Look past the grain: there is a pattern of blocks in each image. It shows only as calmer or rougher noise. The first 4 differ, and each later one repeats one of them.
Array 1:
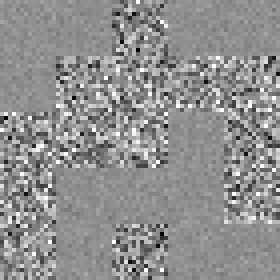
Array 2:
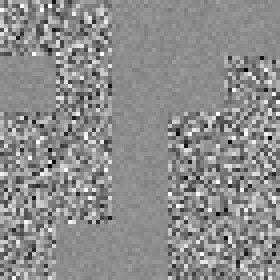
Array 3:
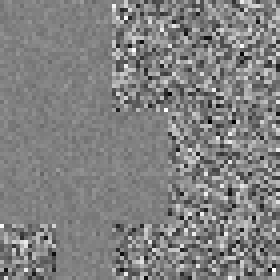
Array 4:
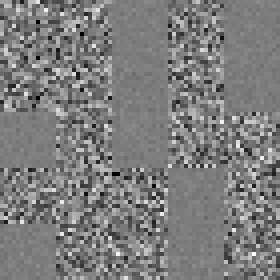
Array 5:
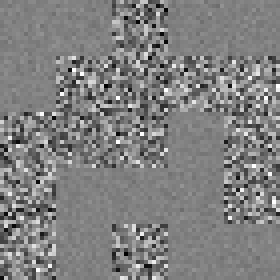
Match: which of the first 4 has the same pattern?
1
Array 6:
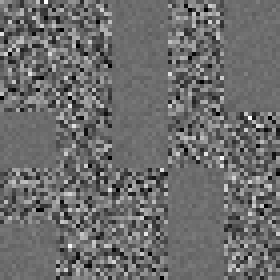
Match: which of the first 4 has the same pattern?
4
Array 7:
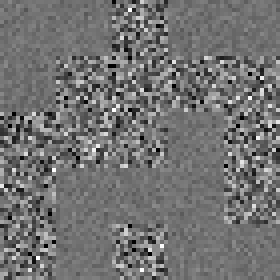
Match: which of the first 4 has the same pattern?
1
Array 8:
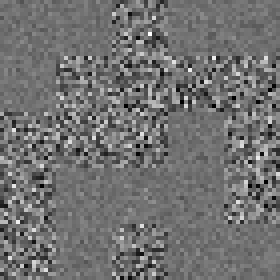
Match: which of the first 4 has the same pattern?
1
